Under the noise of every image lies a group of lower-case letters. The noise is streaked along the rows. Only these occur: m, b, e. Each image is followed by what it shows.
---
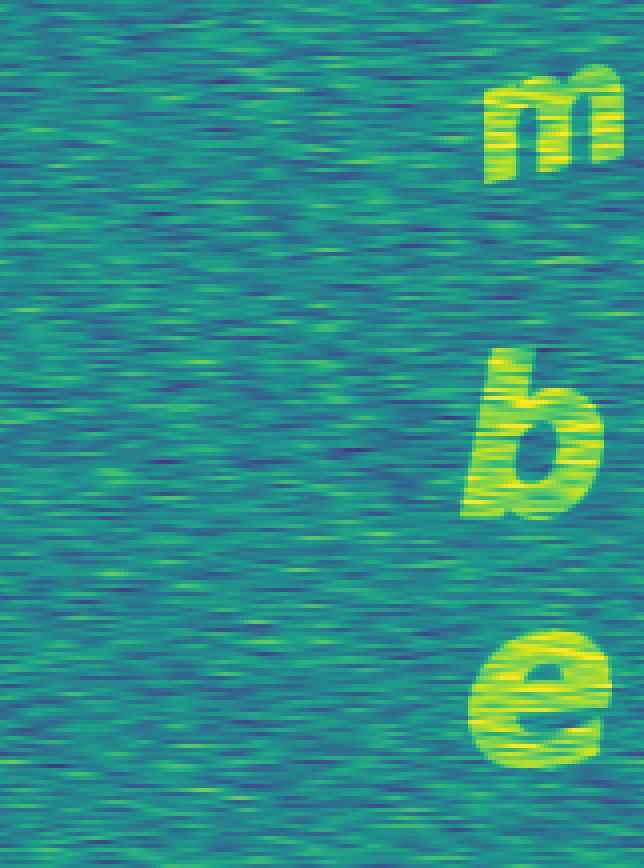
top right: light m; middle right: light b; bottom right: light e
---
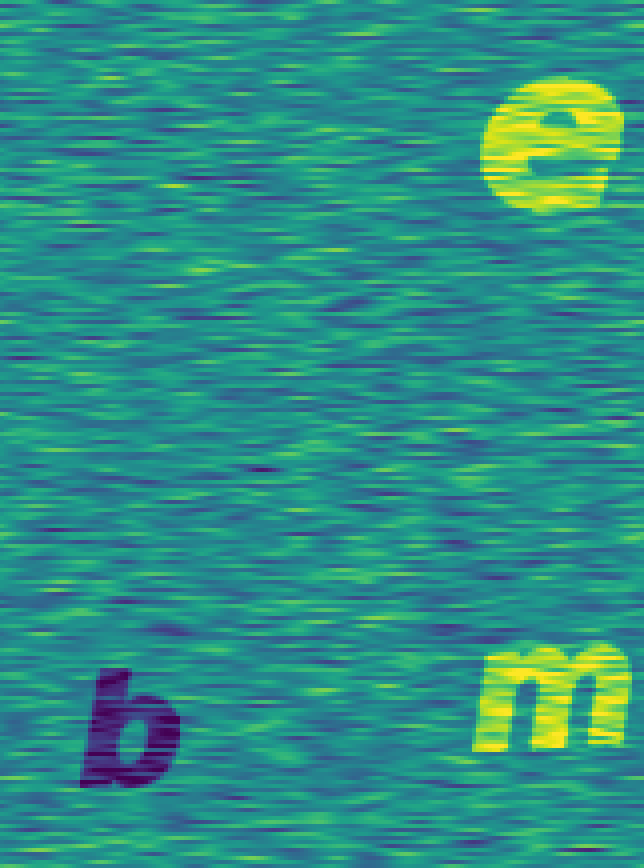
top right: light e; bottom left: dark b; bottom right: light m
